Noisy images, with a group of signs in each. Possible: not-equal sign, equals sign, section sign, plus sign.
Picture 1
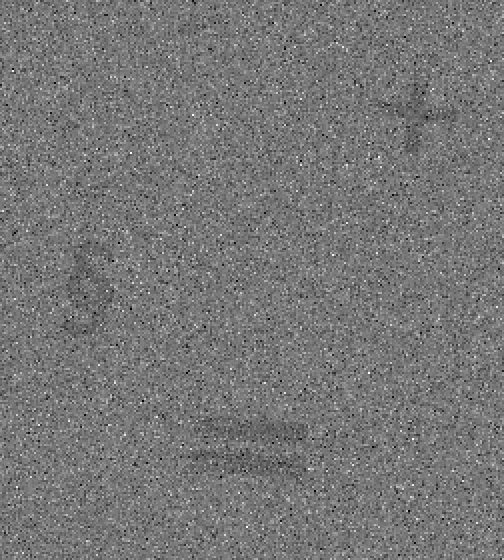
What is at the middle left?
section sign
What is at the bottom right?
nothing
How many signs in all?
3
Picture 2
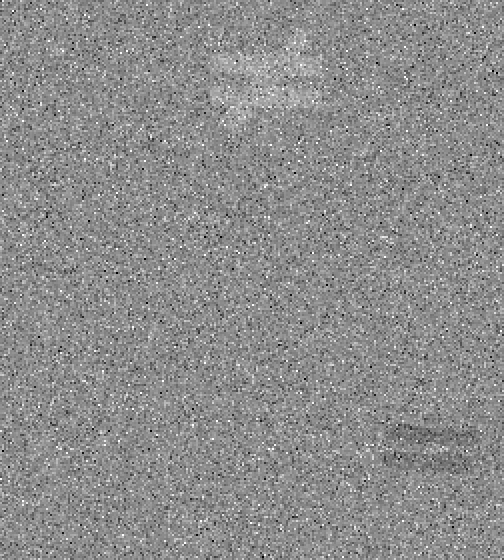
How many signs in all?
2
